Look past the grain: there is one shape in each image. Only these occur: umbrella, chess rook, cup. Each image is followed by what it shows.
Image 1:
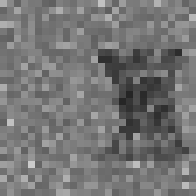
chess rook
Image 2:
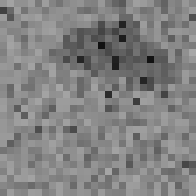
umbrella
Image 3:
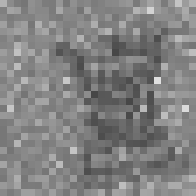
chess rook
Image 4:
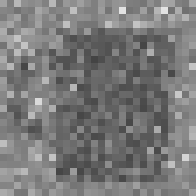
cup
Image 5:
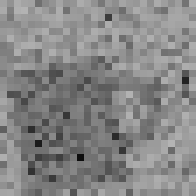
cup
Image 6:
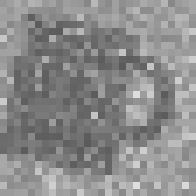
cup
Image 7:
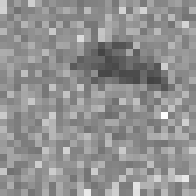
umbrella
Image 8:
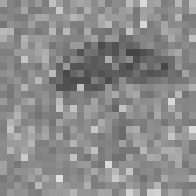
umbrella
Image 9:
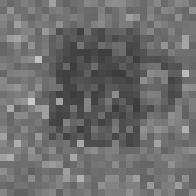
cup
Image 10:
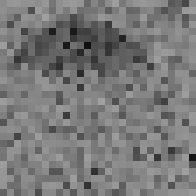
umbrella
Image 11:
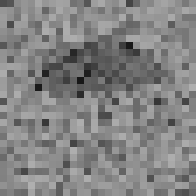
umbrella
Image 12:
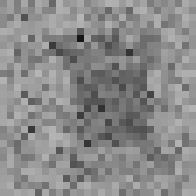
chess rook
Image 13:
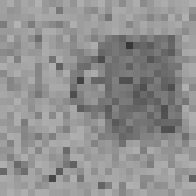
cup
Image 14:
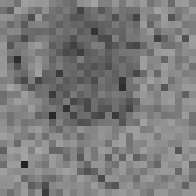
cup
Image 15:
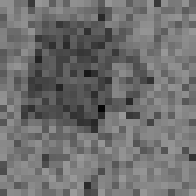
cup
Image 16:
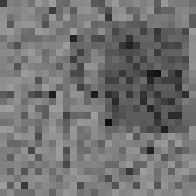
cup
